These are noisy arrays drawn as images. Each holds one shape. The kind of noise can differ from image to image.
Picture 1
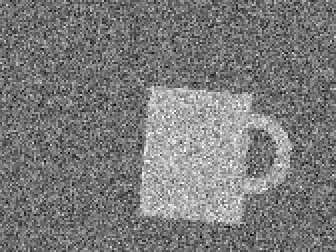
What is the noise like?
independent entries
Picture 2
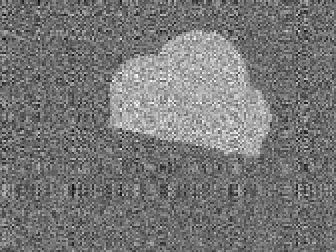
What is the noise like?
low rank plus noise
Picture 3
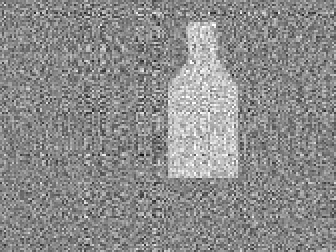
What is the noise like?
low rank plus noise
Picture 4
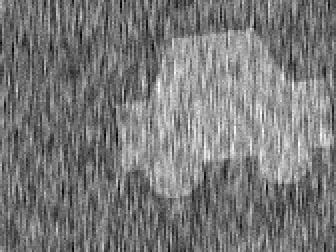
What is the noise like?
streaked along the columns
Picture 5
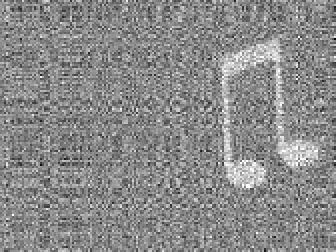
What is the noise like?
low rank plus noise
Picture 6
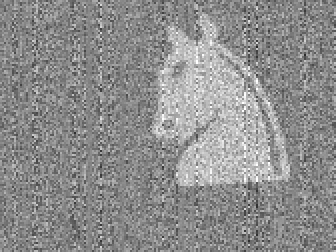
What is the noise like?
columns of uneven size
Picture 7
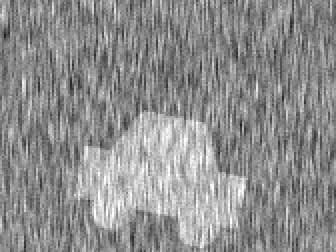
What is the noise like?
streaked along the columns
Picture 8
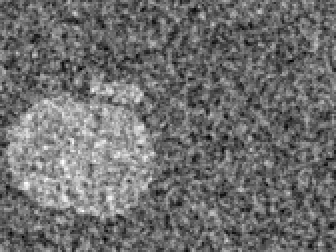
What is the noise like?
blotchy
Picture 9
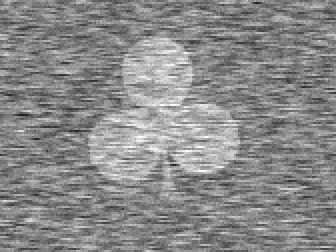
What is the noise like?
streaked along the rows
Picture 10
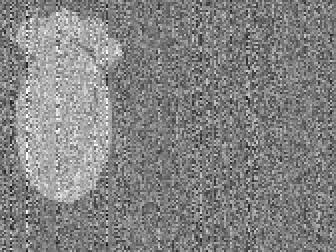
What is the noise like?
columns of uneven size
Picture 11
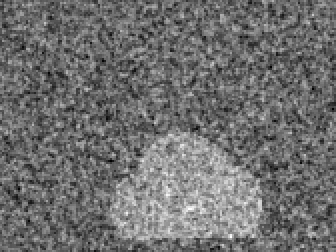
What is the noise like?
blotchy
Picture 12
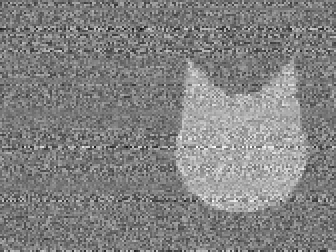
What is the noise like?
rows of uneven size
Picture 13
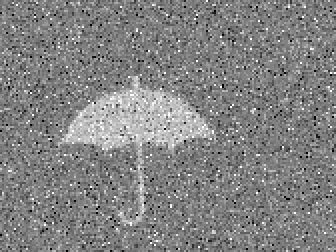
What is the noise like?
heavy tails
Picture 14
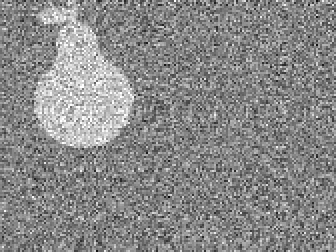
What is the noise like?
low rank plus noise
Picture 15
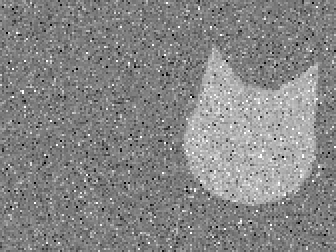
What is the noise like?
heavy tails
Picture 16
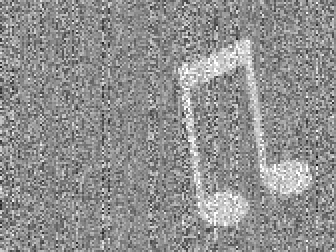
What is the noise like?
columns of uneven size
